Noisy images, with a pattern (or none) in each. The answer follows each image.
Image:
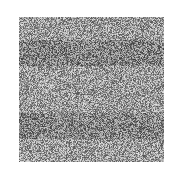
horizontal stripes
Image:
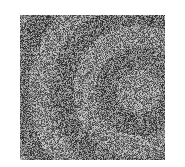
rings round one point
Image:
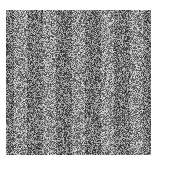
vertical stripes
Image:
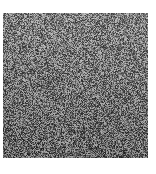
a smooth slope
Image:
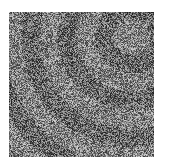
rings round one point
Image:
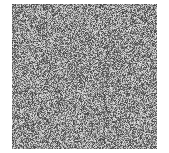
only noise
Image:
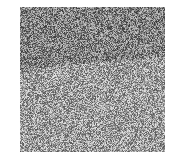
a sharp edge
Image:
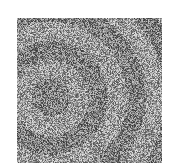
rings round one point
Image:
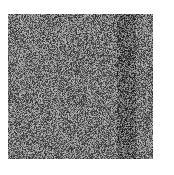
one vertical stripe
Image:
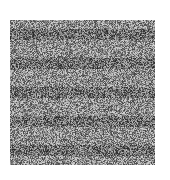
horizontal stripes
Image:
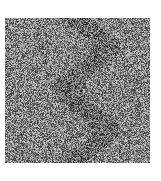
a wavy band
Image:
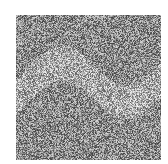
a wavy band
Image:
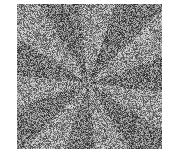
spokes from one point
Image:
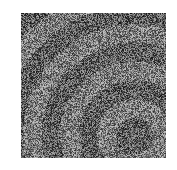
rings round one point
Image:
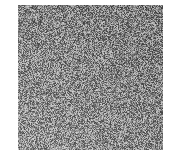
a smooth slope
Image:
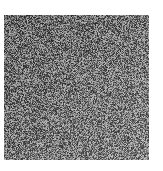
a smooth slope
